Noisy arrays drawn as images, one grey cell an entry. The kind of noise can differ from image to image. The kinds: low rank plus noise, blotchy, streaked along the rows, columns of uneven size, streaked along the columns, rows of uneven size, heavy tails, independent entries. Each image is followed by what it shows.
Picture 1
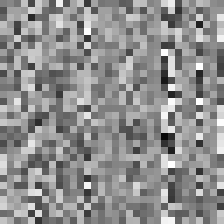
columns of uneven size
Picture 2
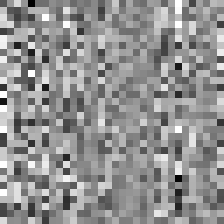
columns of uneven size
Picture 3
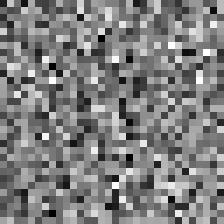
independent entries
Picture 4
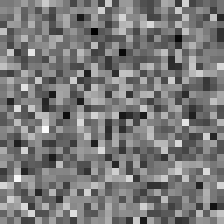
independent entries
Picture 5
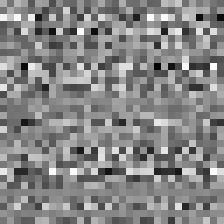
rows of uneven size
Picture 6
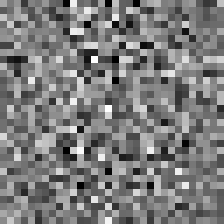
low rank plus noise
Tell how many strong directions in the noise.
five to eight
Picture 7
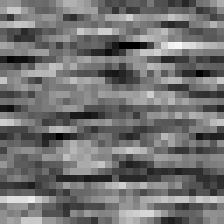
streaked along the rows
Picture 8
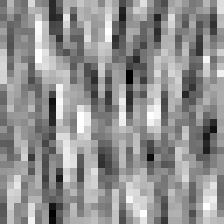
streaked along the columns
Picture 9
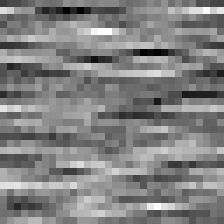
streaked along the rows
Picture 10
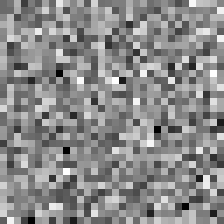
independent entries
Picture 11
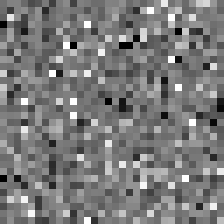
heavy tails
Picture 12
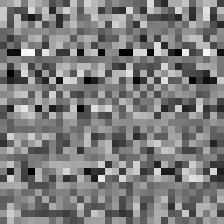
rows of uneven size
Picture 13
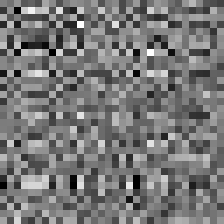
low rank plus noise
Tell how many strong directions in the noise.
one
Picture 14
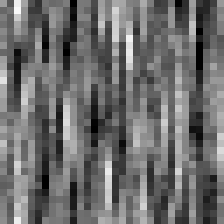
streaked along the columns
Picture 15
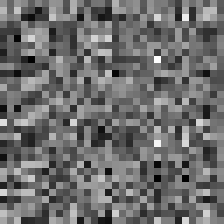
low rank plus noise
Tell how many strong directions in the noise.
two
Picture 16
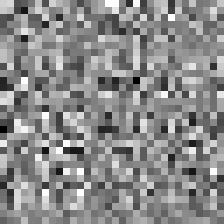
low rank plus noise
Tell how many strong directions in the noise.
two
